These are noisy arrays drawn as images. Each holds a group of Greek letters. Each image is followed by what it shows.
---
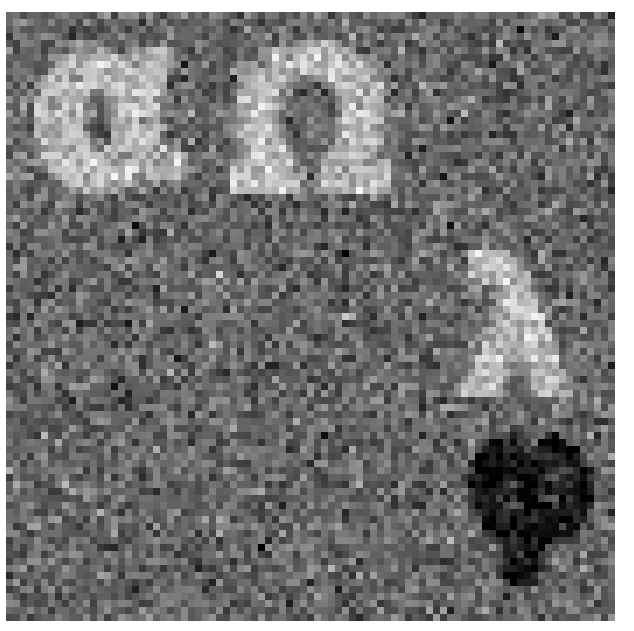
top left: light alpha; top middle: light omega; middle right: light lambda; bottom right: dark phi
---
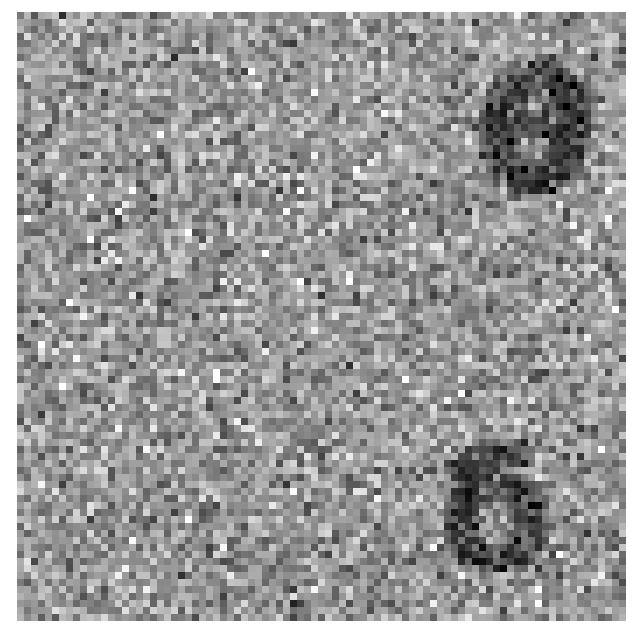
top right: dark theta; bottom right: dark delta
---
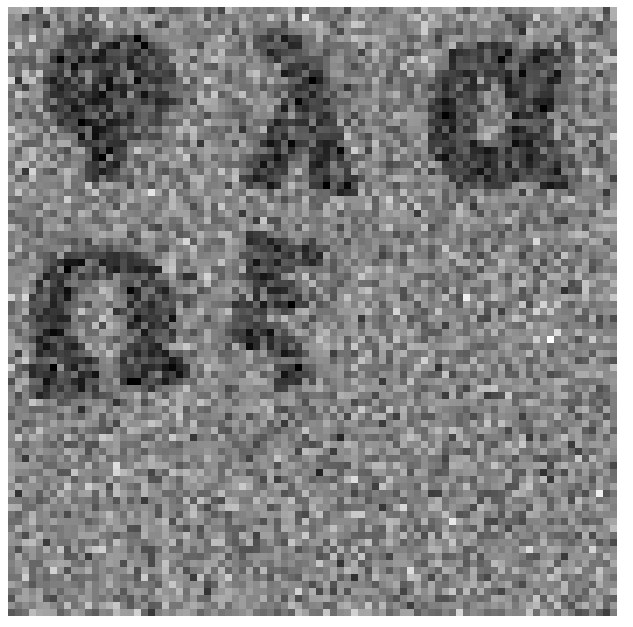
top left: dark phi; top middle: dark lambda; top right: dark alpha; middle left: dark omega; centre: dark xi
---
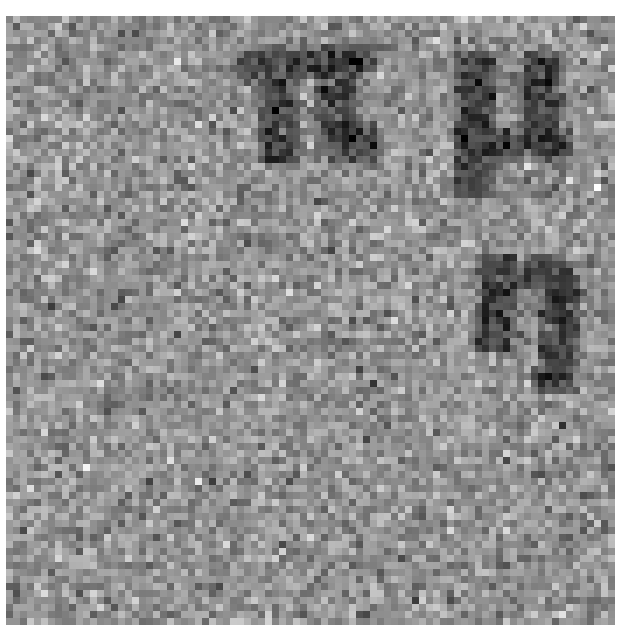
top middle: dark pi; top right: dark mu; middle right: dark eta
